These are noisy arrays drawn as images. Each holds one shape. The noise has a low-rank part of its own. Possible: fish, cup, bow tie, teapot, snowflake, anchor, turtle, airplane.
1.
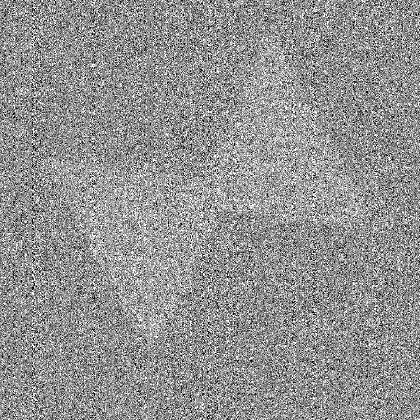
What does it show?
light bow tie
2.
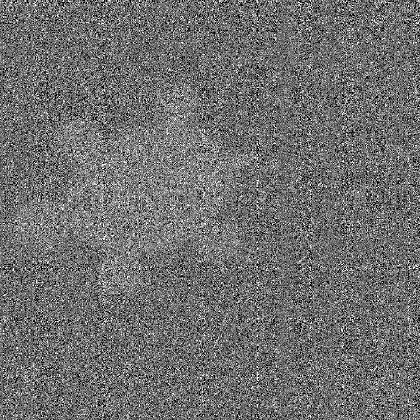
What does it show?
light turtle
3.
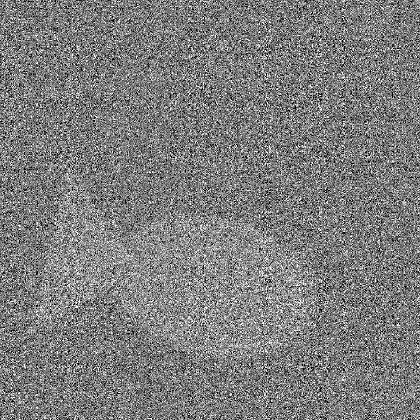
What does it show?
light fish
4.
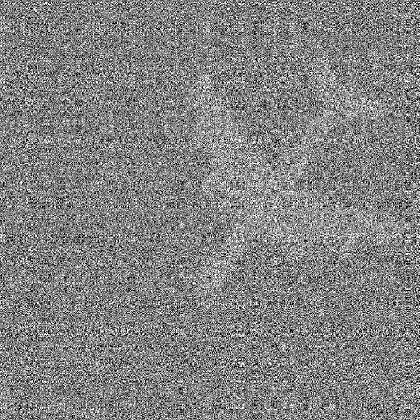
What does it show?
light airplane
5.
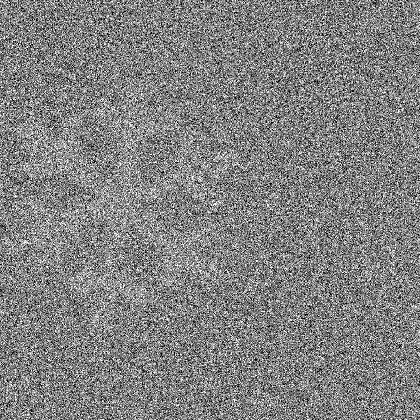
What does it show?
light snowflake
